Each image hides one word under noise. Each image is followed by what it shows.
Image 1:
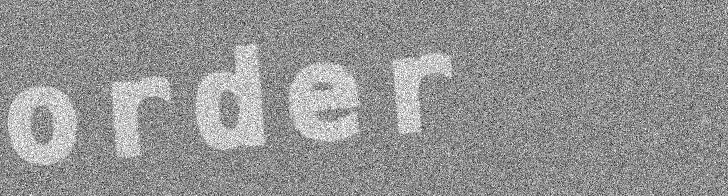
order
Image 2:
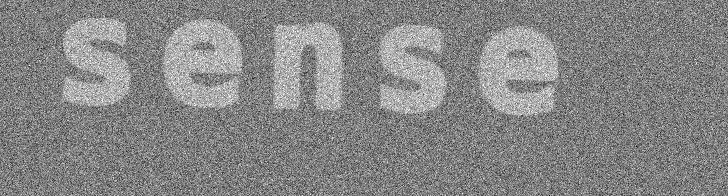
sense
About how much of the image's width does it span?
two thirds
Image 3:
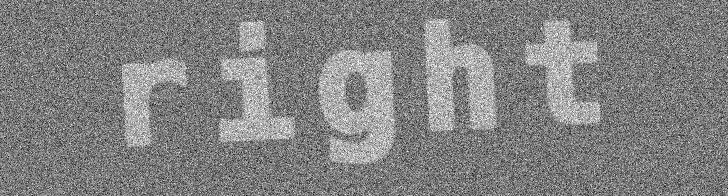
right
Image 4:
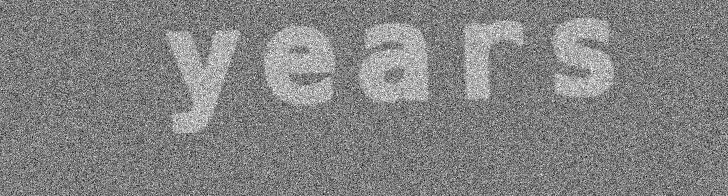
years
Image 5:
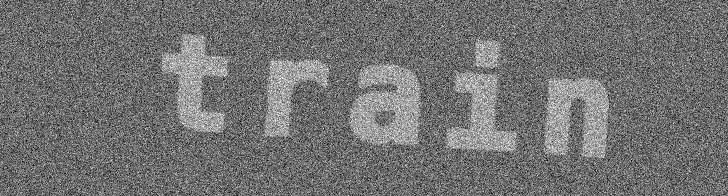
train
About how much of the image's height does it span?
two thirds
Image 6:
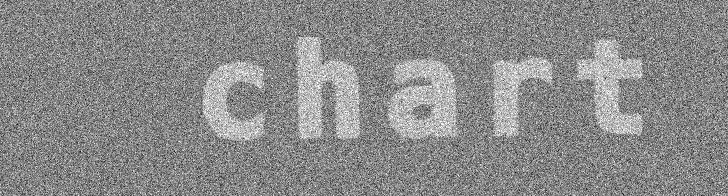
chart
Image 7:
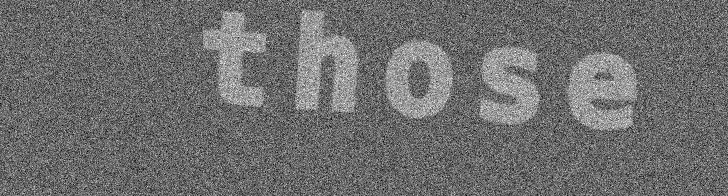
those
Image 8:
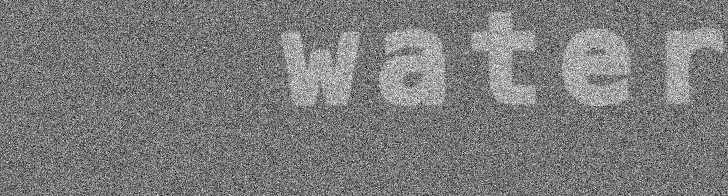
water
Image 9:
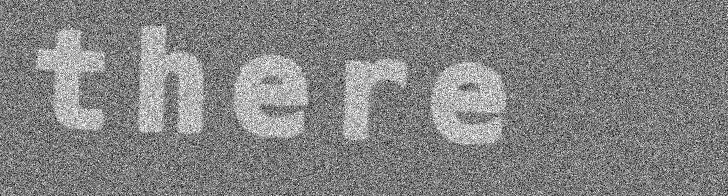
there
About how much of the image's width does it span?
two thirds
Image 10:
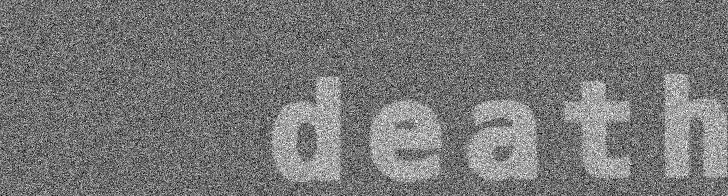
death
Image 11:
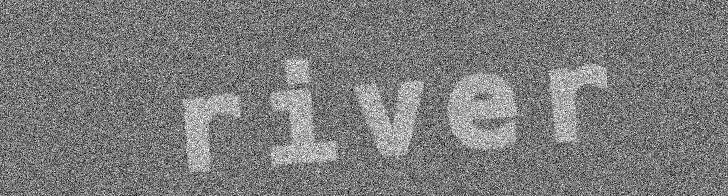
river
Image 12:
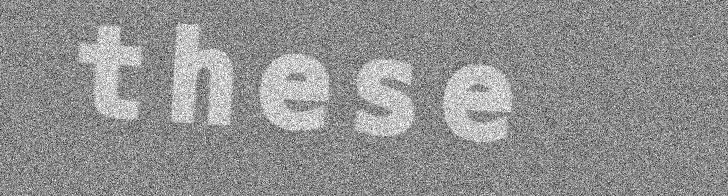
these
